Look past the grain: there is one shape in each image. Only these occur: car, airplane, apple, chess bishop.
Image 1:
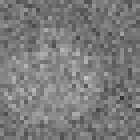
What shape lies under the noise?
apple
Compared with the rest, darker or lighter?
lighter
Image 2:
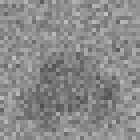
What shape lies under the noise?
car
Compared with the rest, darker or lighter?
darker
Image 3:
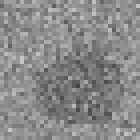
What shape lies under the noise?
apple
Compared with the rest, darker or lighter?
darker
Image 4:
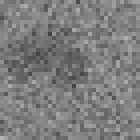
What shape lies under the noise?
car
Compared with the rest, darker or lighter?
darker
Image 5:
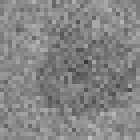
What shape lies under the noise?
apple
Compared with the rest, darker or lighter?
darker
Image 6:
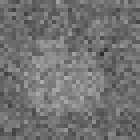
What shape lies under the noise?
apple
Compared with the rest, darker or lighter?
lighter
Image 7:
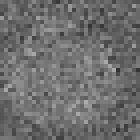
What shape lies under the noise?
apple
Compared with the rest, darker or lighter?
lighter
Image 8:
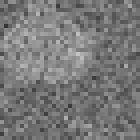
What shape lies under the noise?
apple
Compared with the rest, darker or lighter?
lighter
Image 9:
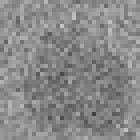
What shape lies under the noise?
apple
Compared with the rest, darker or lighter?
darker
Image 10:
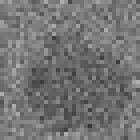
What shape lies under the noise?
apple
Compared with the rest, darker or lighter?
darker
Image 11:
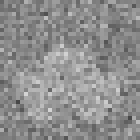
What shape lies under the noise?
car
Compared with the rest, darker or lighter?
lighter
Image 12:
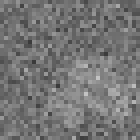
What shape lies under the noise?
car
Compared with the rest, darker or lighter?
lighter
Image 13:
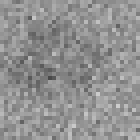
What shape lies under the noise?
car
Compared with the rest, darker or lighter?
darker
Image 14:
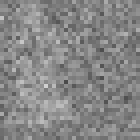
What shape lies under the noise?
chess bishop
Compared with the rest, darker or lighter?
lighter
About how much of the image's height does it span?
nearly all
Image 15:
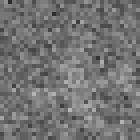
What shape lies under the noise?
airplane
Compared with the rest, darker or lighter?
lighter
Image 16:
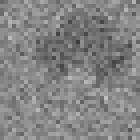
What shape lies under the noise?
car
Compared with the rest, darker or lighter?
darker
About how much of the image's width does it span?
two thirds
